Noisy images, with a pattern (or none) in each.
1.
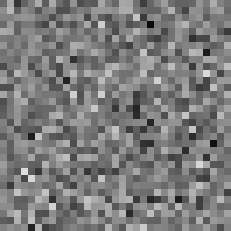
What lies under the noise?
only noise
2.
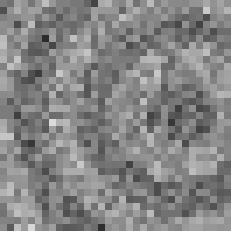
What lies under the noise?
rings round one point
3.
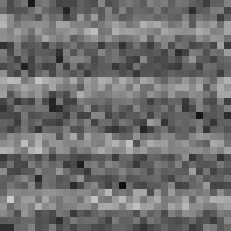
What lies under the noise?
horizontal stripes
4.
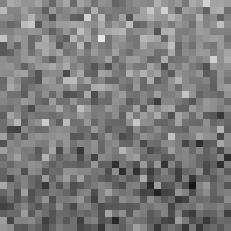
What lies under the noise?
a smooth slope
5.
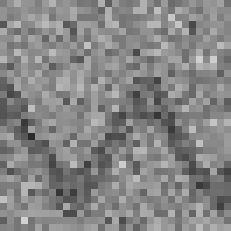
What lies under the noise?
a wavy band
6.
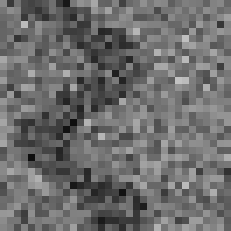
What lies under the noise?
a wavy band
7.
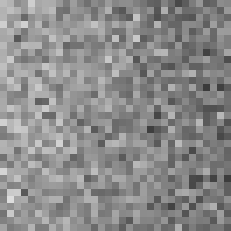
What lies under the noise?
a smooth slope
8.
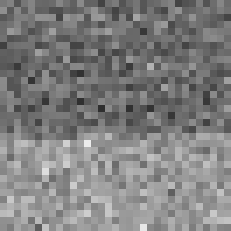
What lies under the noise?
a sharp edge
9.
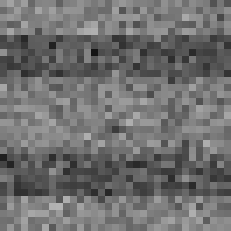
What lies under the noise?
horizontal stripes
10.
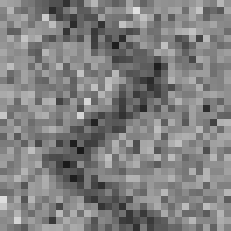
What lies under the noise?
a wavy band
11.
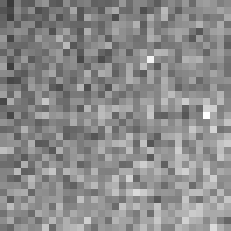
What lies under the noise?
a smooth slope
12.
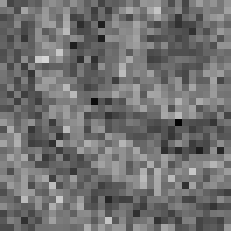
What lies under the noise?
rings round one point
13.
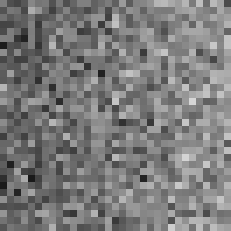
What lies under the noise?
a smooth slope
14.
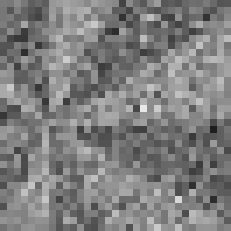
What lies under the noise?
spokes from one point
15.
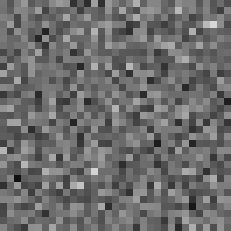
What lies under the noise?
only noise
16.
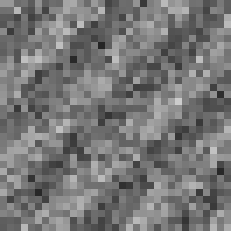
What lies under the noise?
diagonal stripes
